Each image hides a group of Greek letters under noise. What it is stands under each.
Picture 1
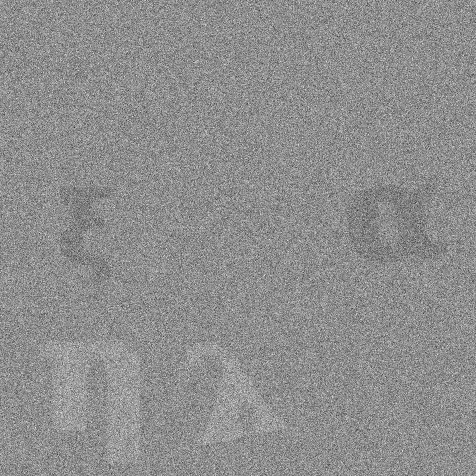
middle left: dark xi; middle right: dark alpha; bottom left: light eta; bottom middle: light lambda
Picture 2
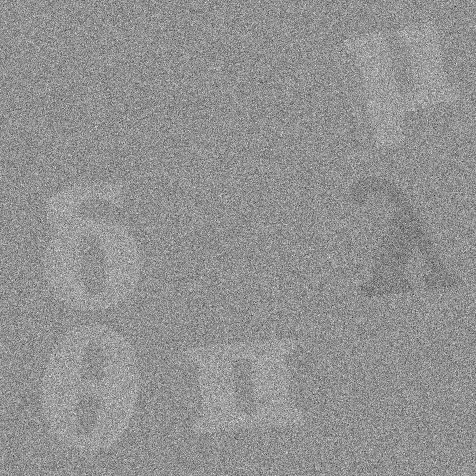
top right: light mu; middle left: light delta; middle right: dark lambda; bottom left: light theta; bottom middle: light pi
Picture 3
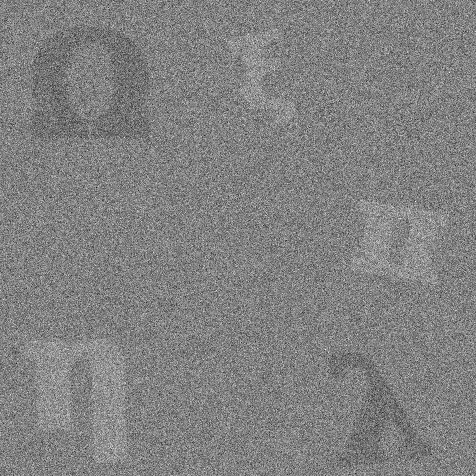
top left: dark omega; top middle: light xi; middle right: light pi; bottom left: light eta; bottom right: dark lambda
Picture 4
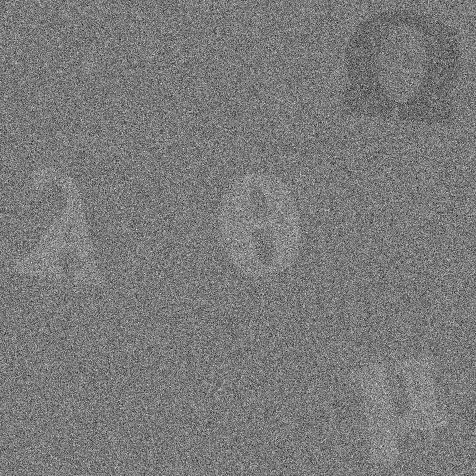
top right: dark omega; middle left: light lambda; centre: light theta; bottom right: light mu
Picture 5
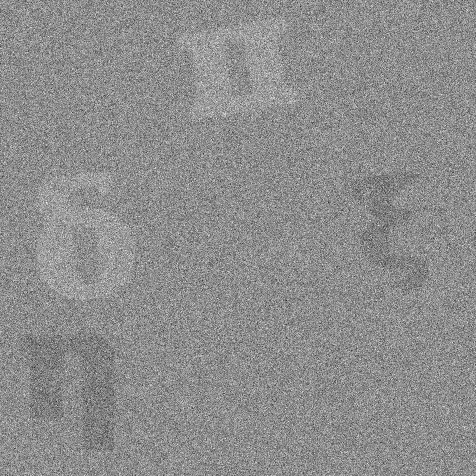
top middle: light pi; middle left: light delta; middle right: dark xi; bottom left: dark eta
